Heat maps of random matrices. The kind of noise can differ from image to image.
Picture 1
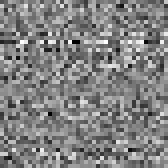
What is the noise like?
rows of uneven size
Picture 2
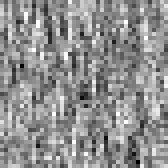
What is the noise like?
streaked along the columns
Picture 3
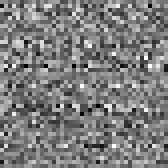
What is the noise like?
rows of uneven size
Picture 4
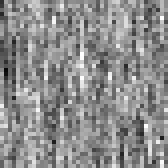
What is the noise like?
streaked along the columns
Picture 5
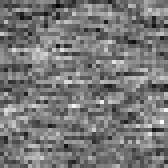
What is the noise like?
streaked along the rows
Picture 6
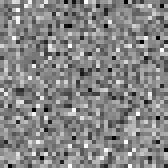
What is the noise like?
heavy tails
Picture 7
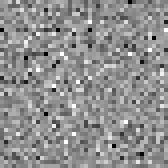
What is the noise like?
heavy tails
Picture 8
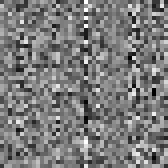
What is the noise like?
columns of uneven size
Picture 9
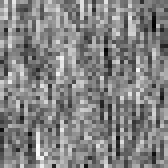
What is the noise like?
streaked along the columns
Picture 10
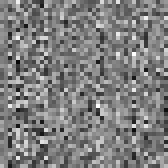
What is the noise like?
columns of uneven size
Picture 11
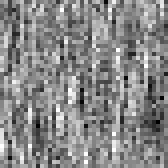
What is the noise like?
streaked along the columns
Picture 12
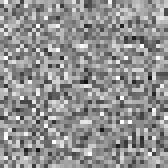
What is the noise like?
low rank plus noise
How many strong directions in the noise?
three or four
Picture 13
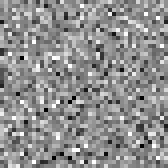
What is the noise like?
heavy tails
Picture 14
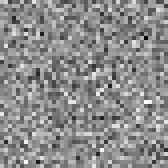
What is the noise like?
independent entries
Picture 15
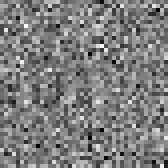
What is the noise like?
low rank plus noise
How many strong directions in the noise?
two
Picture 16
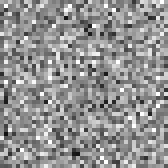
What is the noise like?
independent entries
